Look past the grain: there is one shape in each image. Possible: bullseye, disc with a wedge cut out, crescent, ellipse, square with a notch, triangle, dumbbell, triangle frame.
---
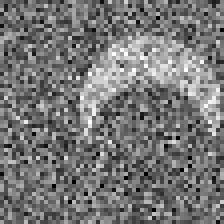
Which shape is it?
crescent
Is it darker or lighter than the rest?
lighter
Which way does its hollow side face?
down
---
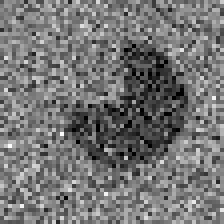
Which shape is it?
disc with a wedge cut out
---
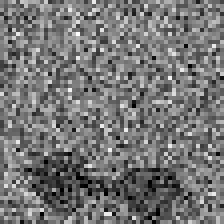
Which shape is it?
dumbbell
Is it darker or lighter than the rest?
darker
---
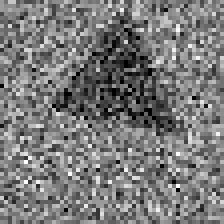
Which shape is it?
triangle
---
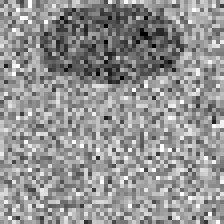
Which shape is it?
ellipse
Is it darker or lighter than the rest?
darker
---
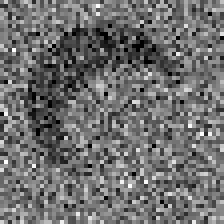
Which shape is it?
crescent
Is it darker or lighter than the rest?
darker
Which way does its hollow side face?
down and right
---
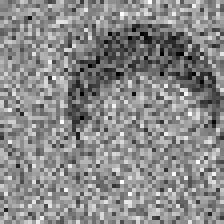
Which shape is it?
crescent
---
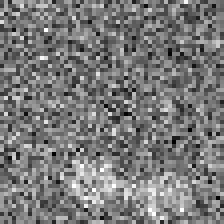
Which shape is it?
dumbbell
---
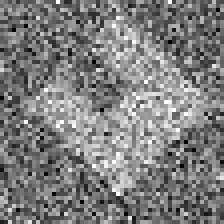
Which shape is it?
square with a notch
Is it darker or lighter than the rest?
lighter
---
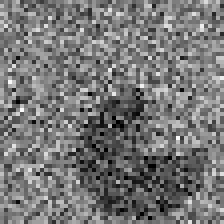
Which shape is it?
disc with a wedge cut out
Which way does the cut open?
up and right
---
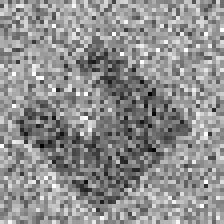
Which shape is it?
square with a notch
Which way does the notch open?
up and left
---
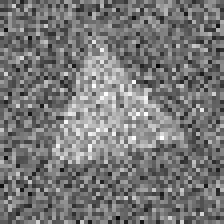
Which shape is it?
triangle
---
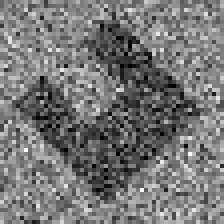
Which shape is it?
square with a notch
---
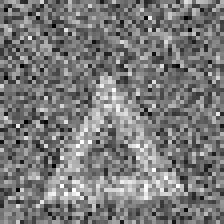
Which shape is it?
triangle frame
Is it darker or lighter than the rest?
lighter
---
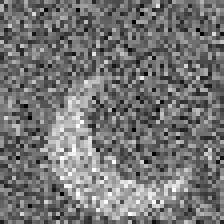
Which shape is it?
crescent
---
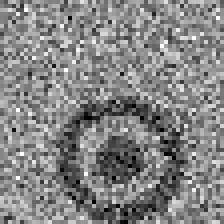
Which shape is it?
bullseye
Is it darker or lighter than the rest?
darker
